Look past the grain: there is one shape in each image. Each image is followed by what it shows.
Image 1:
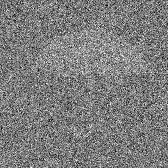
umbrella
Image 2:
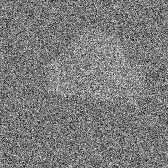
cloud
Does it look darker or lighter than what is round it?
lighter
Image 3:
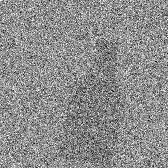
bottle
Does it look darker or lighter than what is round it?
darker
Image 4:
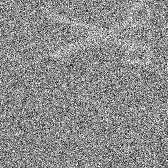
pair of scissors
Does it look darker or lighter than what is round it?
lighter
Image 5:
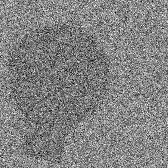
light bulb
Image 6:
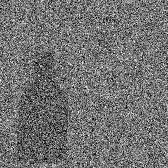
bottle
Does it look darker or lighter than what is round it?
darker
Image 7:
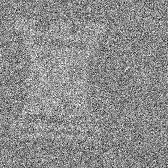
chess rook
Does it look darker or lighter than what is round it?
lighter
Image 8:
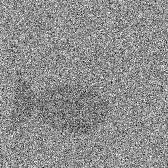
fish
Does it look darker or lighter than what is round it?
darker
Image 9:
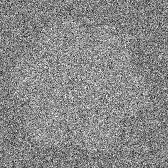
flower
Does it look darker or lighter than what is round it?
lighter
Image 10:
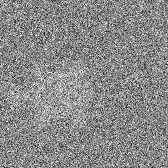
turtle
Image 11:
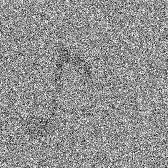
musical note
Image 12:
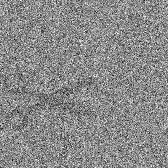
pair of scissors
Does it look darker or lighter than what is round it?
darker
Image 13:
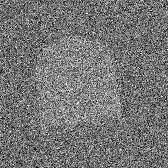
ghost
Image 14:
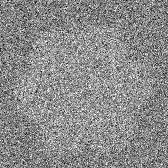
flower
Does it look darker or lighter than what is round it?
lighter
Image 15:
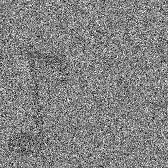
musical note
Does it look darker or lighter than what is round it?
darker
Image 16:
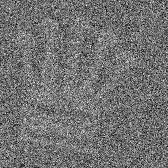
chess queen
